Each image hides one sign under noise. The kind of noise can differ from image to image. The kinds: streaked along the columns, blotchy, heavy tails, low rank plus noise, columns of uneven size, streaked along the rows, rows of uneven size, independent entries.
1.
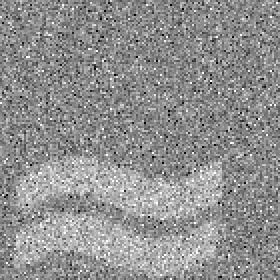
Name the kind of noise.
heavy tails
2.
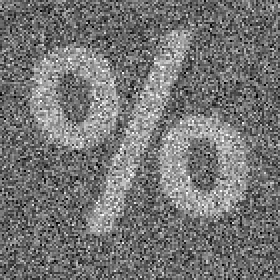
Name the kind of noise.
independent entries
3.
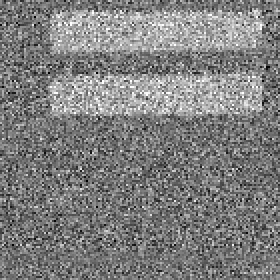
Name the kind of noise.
rows of uneven size
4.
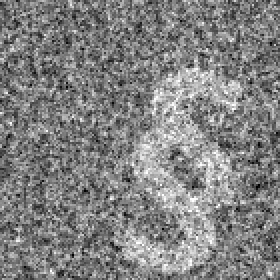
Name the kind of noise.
blotchy
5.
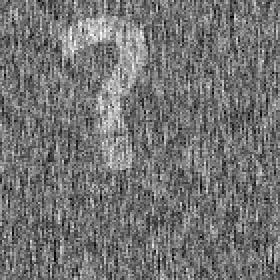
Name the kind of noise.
streaked along the columns
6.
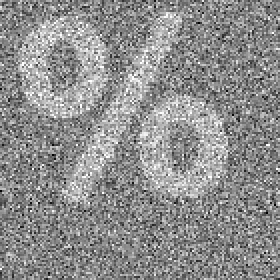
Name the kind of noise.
low rank plus noise
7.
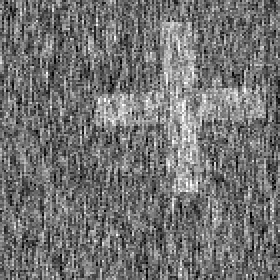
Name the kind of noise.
streaked along the columns
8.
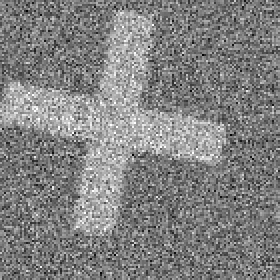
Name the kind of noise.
low rank plus noise
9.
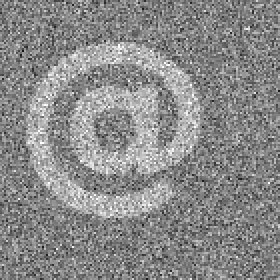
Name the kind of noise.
independent entries
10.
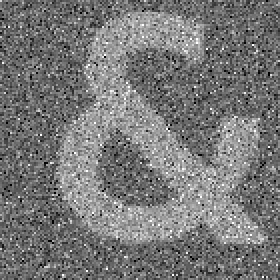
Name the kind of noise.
heavy tails
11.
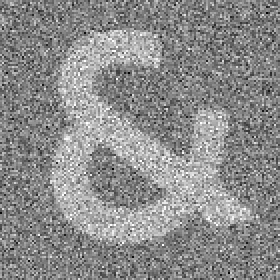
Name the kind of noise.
low rank plus noise
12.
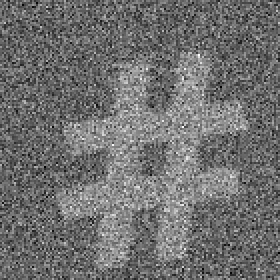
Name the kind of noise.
low rank plus noise
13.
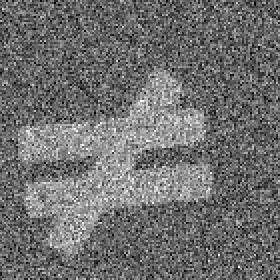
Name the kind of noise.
independent entries
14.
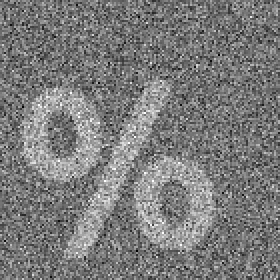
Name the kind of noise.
independent entries
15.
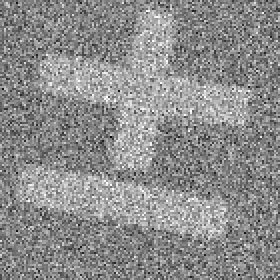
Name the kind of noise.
independent entries
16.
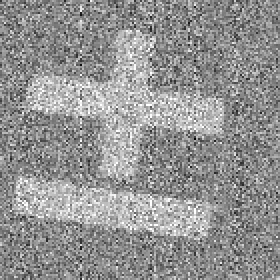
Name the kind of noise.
columns of uneven size
